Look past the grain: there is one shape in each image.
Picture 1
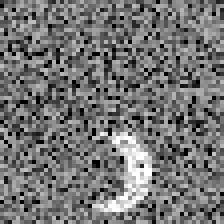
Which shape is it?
crescent
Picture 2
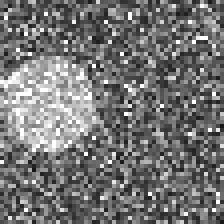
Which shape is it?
disc
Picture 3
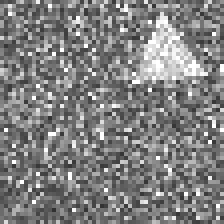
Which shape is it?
triangle
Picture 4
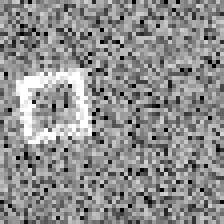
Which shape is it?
square frame
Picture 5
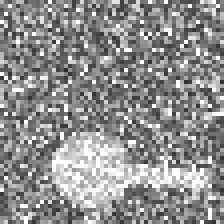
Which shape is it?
lollipop
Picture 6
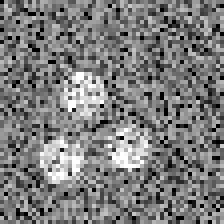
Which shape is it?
three dots
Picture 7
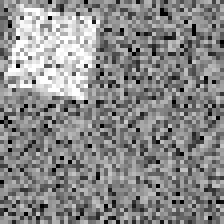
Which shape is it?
square
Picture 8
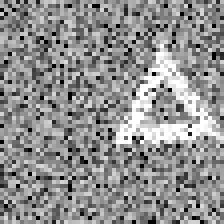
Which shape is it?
triangle frame
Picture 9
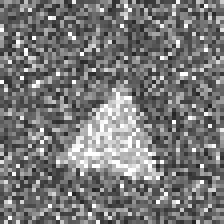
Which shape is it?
triangle
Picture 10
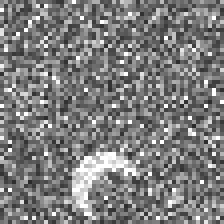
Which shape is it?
crescent
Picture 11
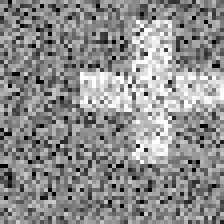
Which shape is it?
cross
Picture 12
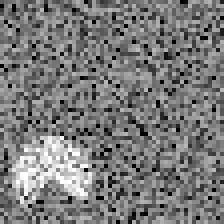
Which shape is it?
disc with a wedge cut out
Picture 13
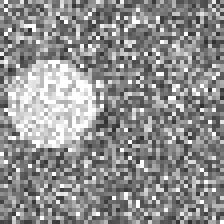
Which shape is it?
disc
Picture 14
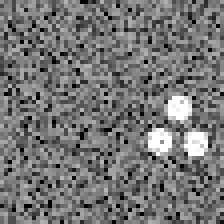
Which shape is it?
three dots
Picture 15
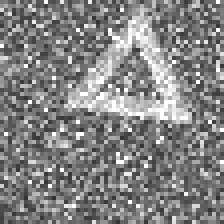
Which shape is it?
triangle frame
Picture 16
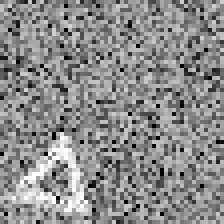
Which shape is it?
triangle frame
